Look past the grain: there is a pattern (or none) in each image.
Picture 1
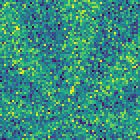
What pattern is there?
spokes from one point
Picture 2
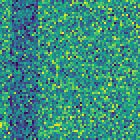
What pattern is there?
one vertical stripe
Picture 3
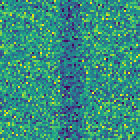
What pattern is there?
one vertical stripe
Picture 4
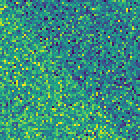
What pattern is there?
a sharp edge
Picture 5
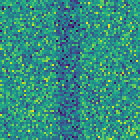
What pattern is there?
one vertical stripe
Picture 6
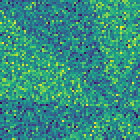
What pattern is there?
spokes from one point
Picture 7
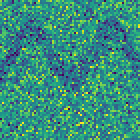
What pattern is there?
a wavy band
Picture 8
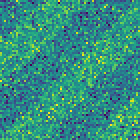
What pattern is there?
diagonal stripes
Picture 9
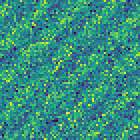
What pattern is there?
diagonal stripes
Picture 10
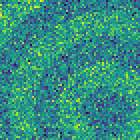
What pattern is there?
rings round one point
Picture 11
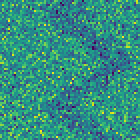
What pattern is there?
a wavy band
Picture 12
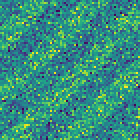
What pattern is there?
diagonal stripes
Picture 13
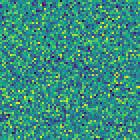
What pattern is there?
only noise
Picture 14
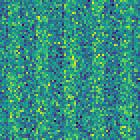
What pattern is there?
vertical stripes
